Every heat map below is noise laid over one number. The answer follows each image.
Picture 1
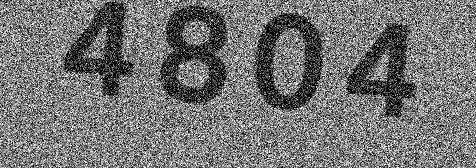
4804
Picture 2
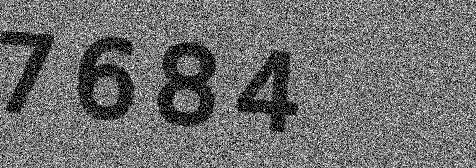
7684
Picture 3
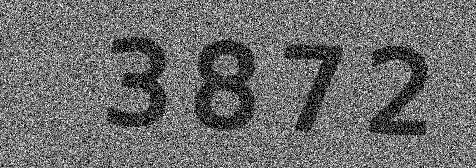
3872
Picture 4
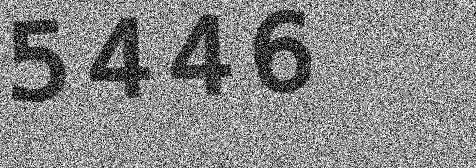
5446
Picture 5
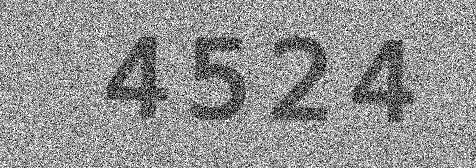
4524
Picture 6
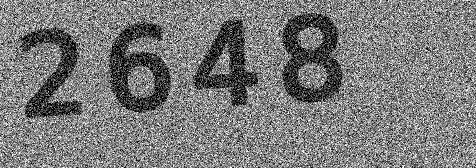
2648
